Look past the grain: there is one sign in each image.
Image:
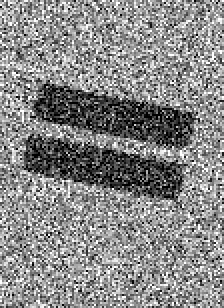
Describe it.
dark equals sign
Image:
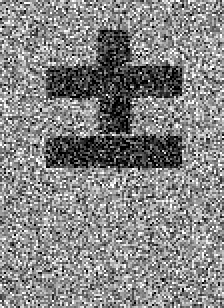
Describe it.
dark plus-minus sign
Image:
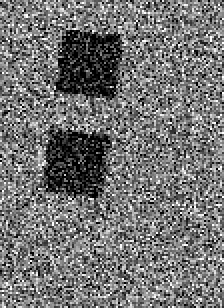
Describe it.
dark colon
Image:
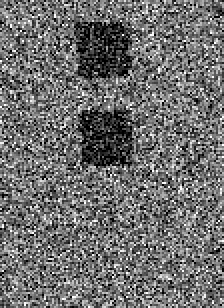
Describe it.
dark colon
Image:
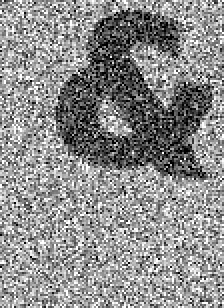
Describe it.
dark ampersand
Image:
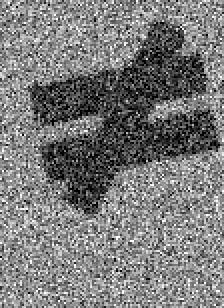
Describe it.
dark not-equal sign
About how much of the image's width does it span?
nearly all
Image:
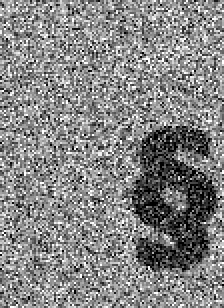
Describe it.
dark section sign
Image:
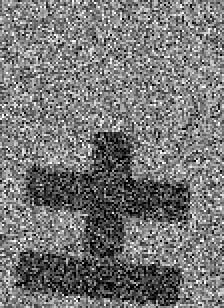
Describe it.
dark plus-minus sign
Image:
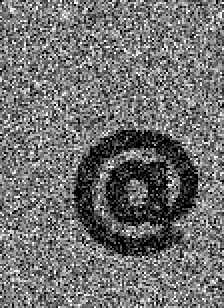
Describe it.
dark at sign
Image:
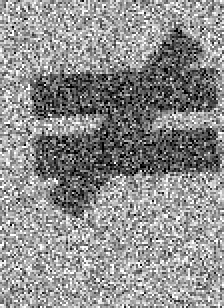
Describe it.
dark not-equal sign
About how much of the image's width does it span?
nearly all
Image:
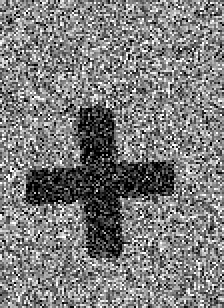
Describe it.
dark plus sign
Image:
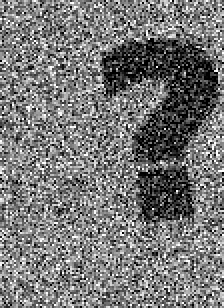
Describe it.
dark question mark
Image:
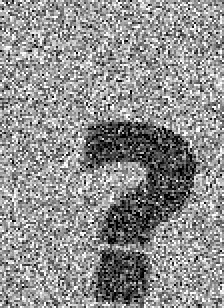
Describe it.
dark question mark
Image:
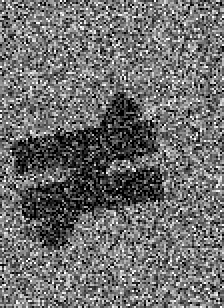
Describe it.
dark not-equal sign
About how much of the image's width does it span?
two thirds
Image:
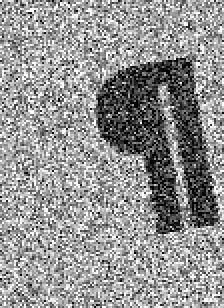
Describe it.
dark pilcrow
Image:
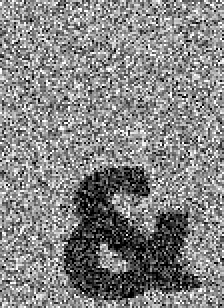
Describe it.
dark ampersand
